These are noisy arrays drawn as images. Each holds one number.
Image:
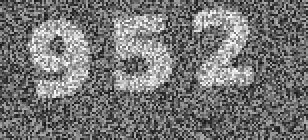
952
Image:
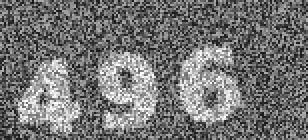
496
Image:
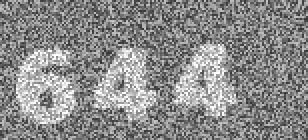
644
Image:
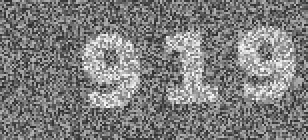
919
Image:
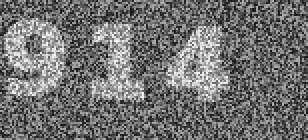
914
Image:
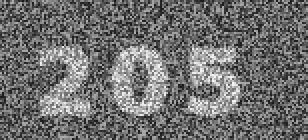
205
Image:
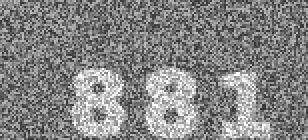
881
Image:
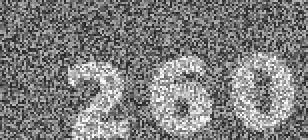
260
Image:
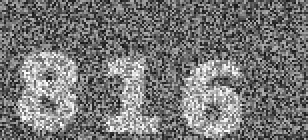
816
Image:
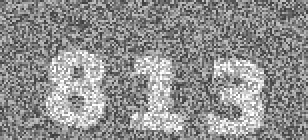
813
